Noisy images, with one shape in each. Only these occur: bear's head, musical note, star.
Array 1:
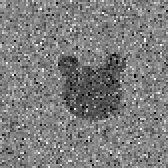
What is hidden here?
dark bear's head, centre
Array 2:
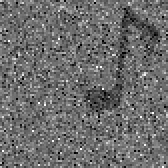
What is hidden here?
dark musical note
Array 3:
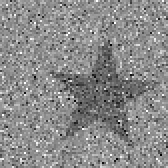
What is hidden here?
dark star
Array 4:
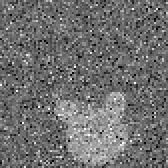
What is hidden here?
light bear's head, bottom middle
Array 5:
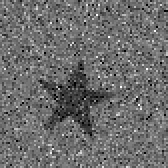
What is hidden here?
dark star
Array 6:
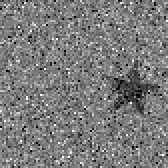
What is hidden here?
dark star, middle right
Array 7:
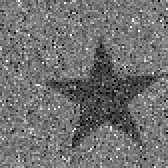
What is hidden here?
dark star
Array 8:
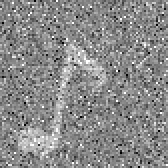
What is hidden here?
light musical note
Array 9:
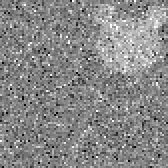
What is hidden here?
light bear's head, top right
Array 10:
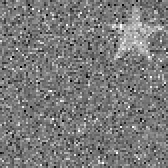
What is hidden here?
light star, top right
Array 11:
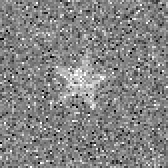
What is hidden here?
light star, centre
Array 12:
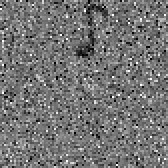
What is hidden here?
dark musical note, top middle
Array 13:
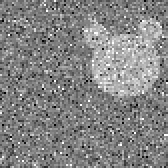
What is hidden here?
light bear's head
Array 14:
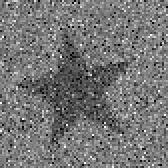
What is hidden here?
dark star
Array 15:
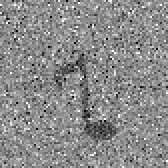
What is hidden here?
dark musical note
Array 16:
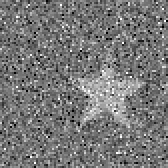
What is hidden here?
light star
